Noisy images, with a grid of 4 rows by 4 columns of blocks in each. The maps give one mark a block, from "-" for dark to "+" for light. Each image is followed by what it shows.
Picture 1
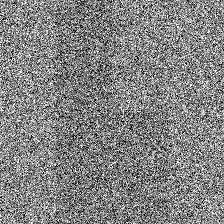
+-++
+-++
+--+
+--+
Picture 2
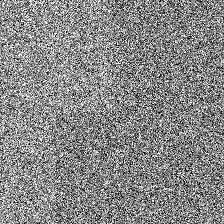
++--
++--
+---
+---
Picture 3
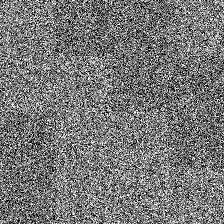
+--+
++--
-++-
-+++
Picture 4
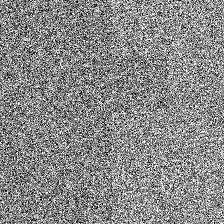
--++
---+
--++
--++
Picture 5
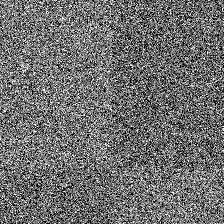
++--
++--
++--
--++
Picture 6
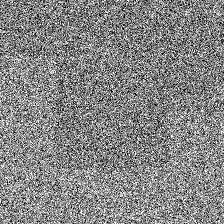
----
+---
+--+
++++
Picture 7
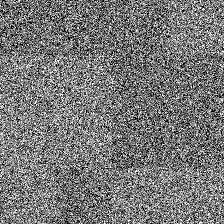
---+
++--
++--
+-++
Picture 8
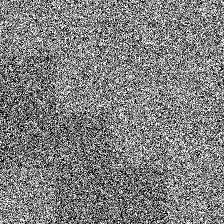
++++
-+++
--++
+--+
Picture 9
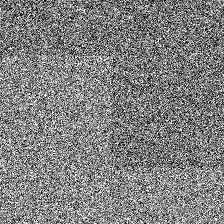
----
++--
++--
++++
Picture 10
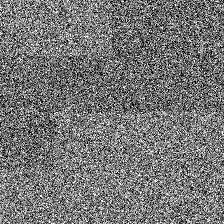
++--
----
-+++
++++
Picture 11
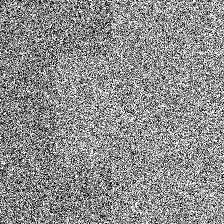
--++
-+++
-+++
--++
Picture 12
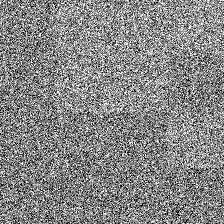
-+++
-++-
---+
----
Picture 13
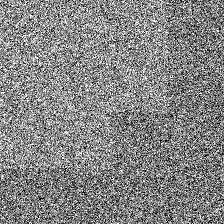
+++-
+++-
++--
----
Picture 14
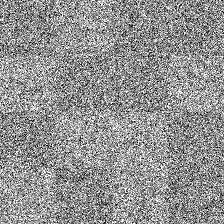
-+--
+--+
-++-
+-+-
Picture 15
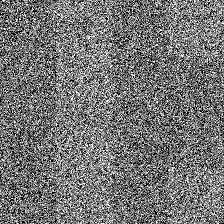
-+-+
-+--
-+--
-+-+
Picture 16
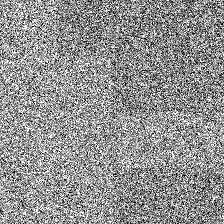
+---
++--
++++
++--
